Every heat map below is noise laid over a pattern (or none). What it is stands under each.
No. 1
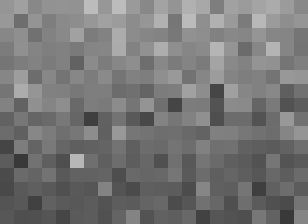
a smooth slope
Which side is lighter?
top
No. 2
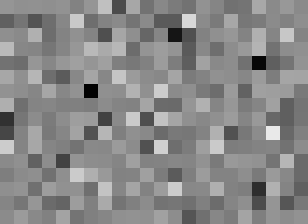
only noise
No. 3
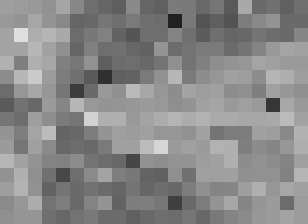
spokes from one point
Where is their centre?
middle left
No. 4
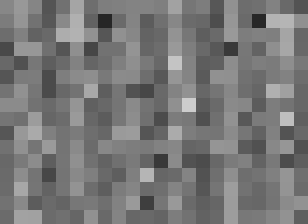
vertical stripes
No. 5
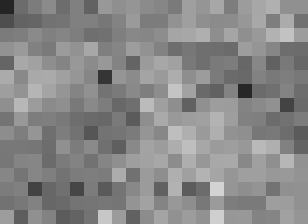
spokes from one point
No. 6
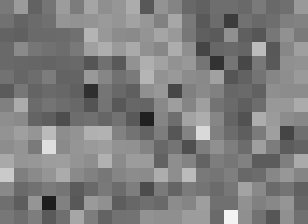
spokes from one point
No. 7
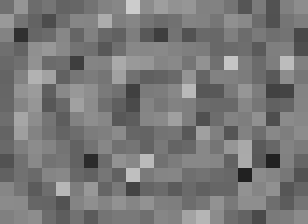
rings round one point
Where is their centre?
centre
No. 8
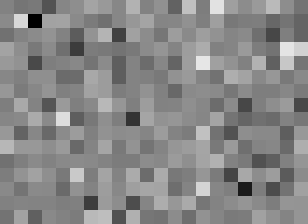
only noise
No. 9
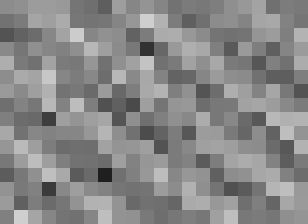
diagonal stripes
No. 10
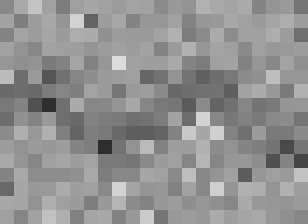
a wavy band
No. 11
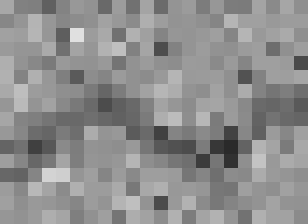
a wavy band
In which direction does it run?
left to right
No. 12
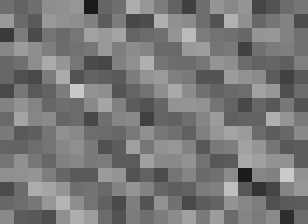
diagonal stripes
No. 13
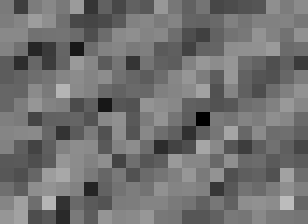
diagonal stripes
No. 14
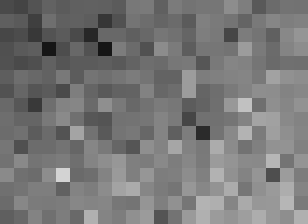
a smooth slope
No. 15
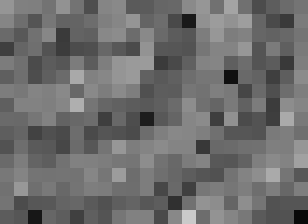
rings round one point
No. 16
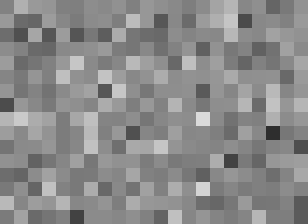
only noise
